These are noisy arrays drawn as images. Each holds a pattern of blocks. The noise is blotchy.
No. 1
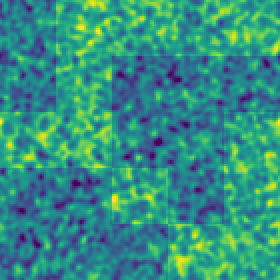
no symmetry
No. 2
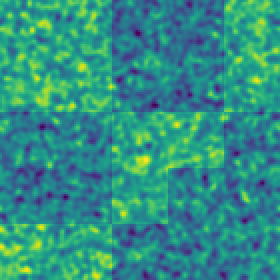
mirrored about the diagonal from the top left
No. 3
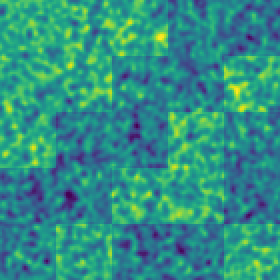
mirrored about the diagonal from the top left
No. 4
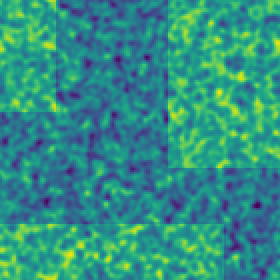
no symmetry
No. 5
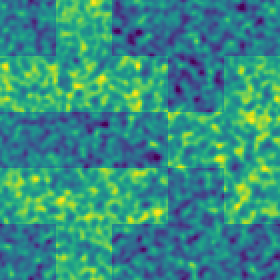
top and bottom mirror each other
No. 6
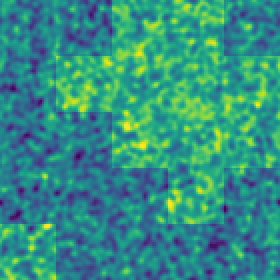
mirrored about the diagonal from the bottom left
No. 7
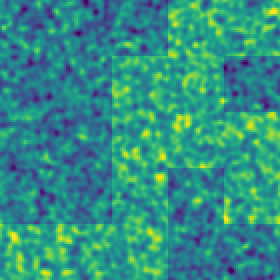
no symmetry
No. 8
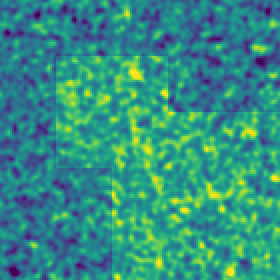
mirrored about the diagonal from the top left
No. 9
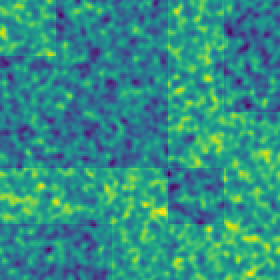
mirrored about the diagonal from the top left
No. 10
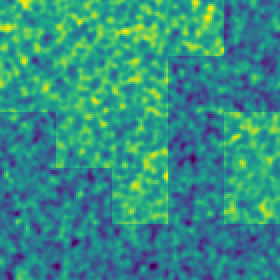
no symmetry
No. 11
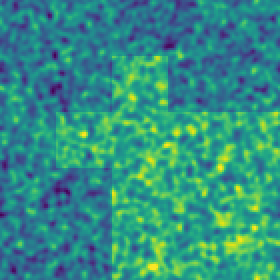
mirrored about the diagonal from the top left
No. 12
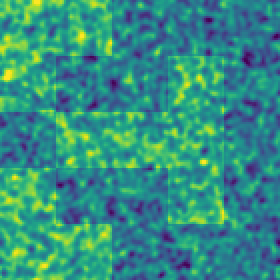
top and bottom mirror each other
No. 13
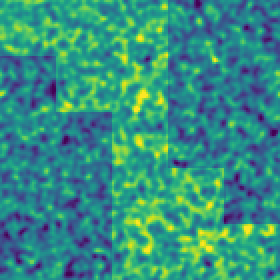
the same after a half turn
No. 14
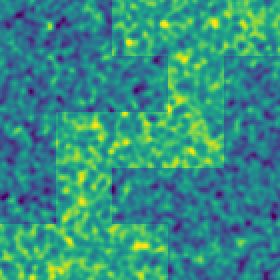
the same after a half turn
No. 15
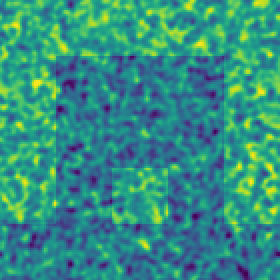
left and right mirror each other
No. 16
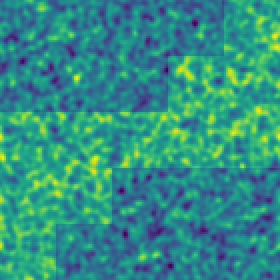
the same after a half turn
